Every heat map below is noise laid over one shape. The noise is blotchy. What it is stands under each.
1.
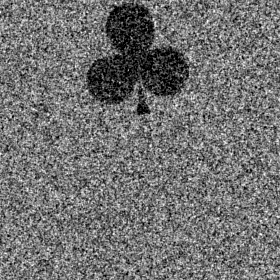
club
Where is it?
top middle
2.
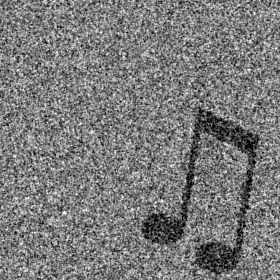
pair of musical notes
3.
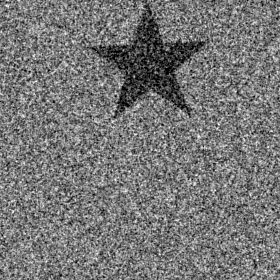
star
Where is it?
top middle
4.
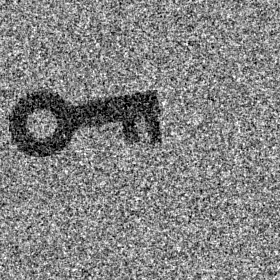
key
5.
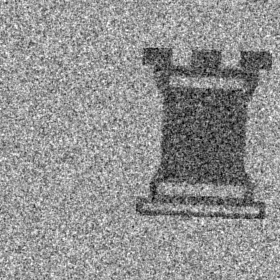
chess rook
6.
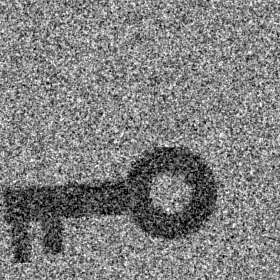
key
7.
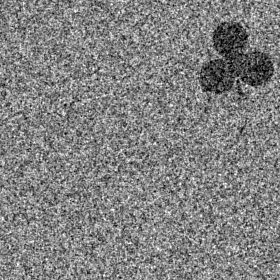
club
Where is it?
top right
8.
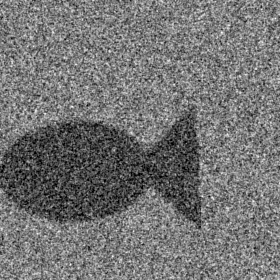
fish
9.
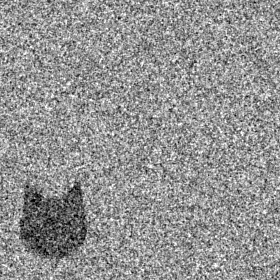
cat's head
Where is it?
bottom left
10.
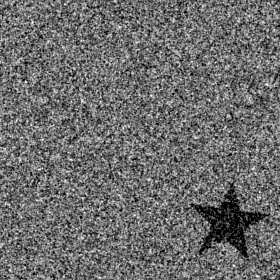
star
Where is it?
bottom right
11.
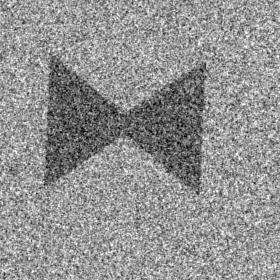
bow tie
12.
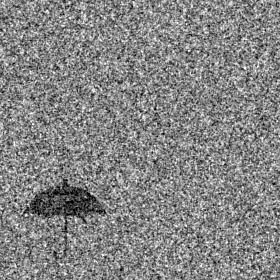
umbrella
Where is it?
bottom left
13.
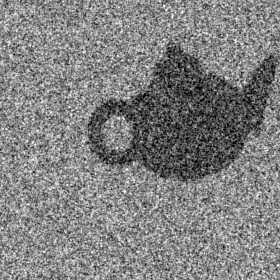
teapot
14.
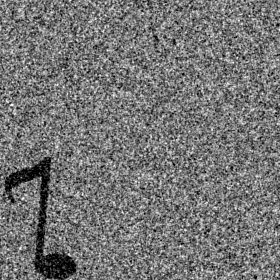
musical note
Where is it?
bottom left
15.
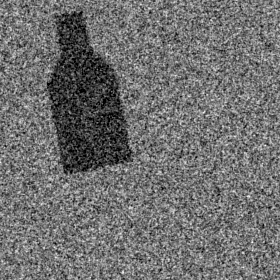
bottle
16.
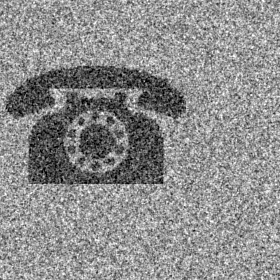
telephone
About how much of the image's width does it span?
two thirds
